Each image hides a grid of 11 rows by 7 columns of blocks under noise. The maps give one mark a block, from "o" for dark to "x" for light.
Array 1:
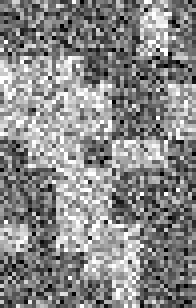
o o o o o x o
o o o o o x o
x x x o o o o
x x x x o o x
x x x x o o x
o x x o x x o
o o x x o o o
o o x x o o o
x o x x x o o
o o o x x o o
o o o o x o o
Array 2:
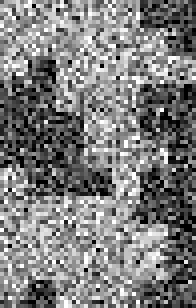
x x x x x o o
x x x x x x o
x o x x x x x
o o x x x o o
o o o x x o o
o o o x x x o
x o o o x o o
x x x x x o o
x x x x x x o
x x x x x x o
x o x x x o o
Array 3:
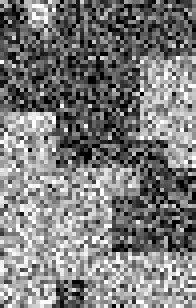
o x o o o o o
o o o o o o o
o o o o o x x
o o o o o x x
x x o o o x x
x x o o o o x
x x x x x o o
x x x x o o o
x x x x o o o
x x x x x x x
x x o x x x x
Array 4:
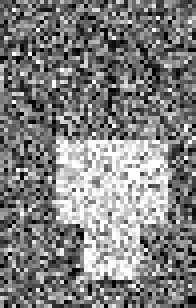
o o o o o o o
o o o o o o o
o o o o o o o
o o o o o o o
o o o o o o o
o o x x x x o
o o x x x x o
o o x x x x o
o o o x x o o
o o o x x o o
o o o o o o o
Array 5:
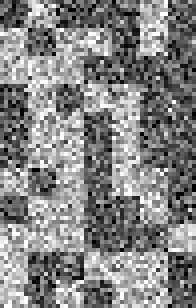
o x o o o x o
x o x x o x o
x x x o o o o
o x o x x o o
o x x o x o o
o x x o x o o
x o x o x x o
o x x o o x o
x x x o o o x
x o o x x x o
x o x o x x o
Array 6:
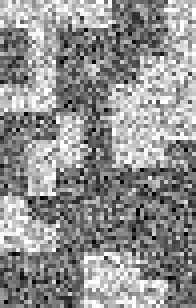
x x x x o o x
o x o o o o x
o x o o o x x
x x o o x x x
o o x o x x x
o x x o x x o
o x o o o o o
x o o o o o o
x x o o o o o
o o o x x o o
o o o x x x o
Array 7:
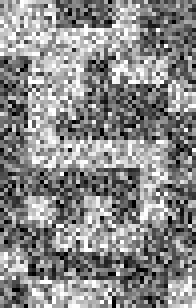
x x o o x o o
x x x x x o o
o x x o x x o
o x x o o o x
o x o o o o o
o x x x x x o
o o o o o x o
o x o x o x o
o o x x x o o
x o o o o o o
o x x x o o x
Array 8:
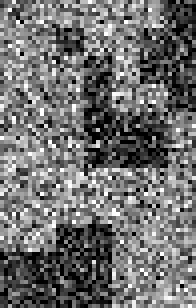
x x x x x x o
x x o x x o o
x x x o x o o
x x x o x x o
x x x o o o x
x x x o o o x
x x x x x x x
x x x x x x x
x x o o x x x
o o o o x x x
o o o o x x x
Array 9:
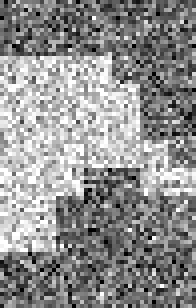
o o o o o o o
o o o o o o o
x x x x o o o
x x x x x o o
x x x x x o o
x x x x x x o
x x x o o x x
x x o o o o o
x x o o o o o
o o o o o o o
o o o o o o o
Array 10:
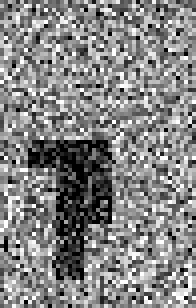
x x x x x x x
x x x x x x x
x x x x x x x
x x x x x x x
x x x x x x x
x o o o x x x
x x o o x x x
x x o o x x x
x x o x x x x
x x o x x x x
x x x x x x x
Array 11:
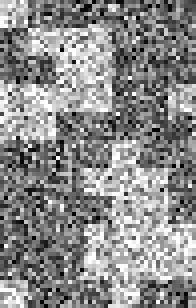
x o o o o o o
o x x x o o o
o o x x o o o
x x x x o o x
x x o o o o o
o o o o x o o
o o o x x x o
o o o o x x o
o o o x x x x
o o o x x x x
x o o o x o o
